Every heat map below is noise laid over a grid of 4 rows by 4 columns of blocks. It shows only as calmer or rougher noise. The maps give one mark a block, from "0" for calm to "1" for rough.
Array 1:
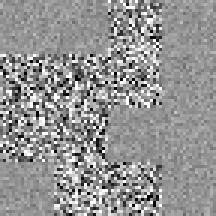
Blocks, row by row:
0 0 1 0
1 1 1 0
1 1 0 0
0 1 1 0
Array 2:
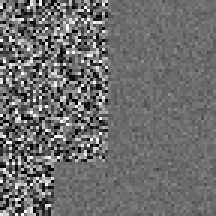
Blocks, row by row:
1 1 0 0
1 1 0 0
1 1 0 0
1 0 0 0
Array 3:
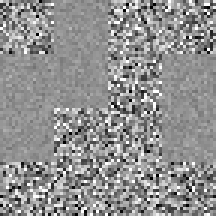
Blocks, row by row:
1 0 1 1
0 0 1 0
0 1 1 0
1 1 1 1
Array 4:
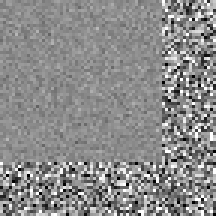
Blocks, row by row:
0 0 0 1
0 0 0 1
0 0 0 1
1 1 1 1
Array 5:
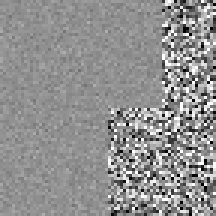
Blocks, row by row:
0 0 0 1
0 0 0 1
0 0 1 1
0 0 1 1
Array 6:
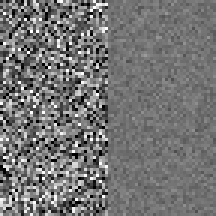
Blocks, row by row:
1 1 0 0
1 1 0 0
1 1 0 0
1 1 0 0
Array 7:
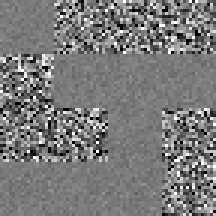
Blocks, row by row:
0 1 1 1
1 0 0 0
1 1 0 1
0 0 0 1
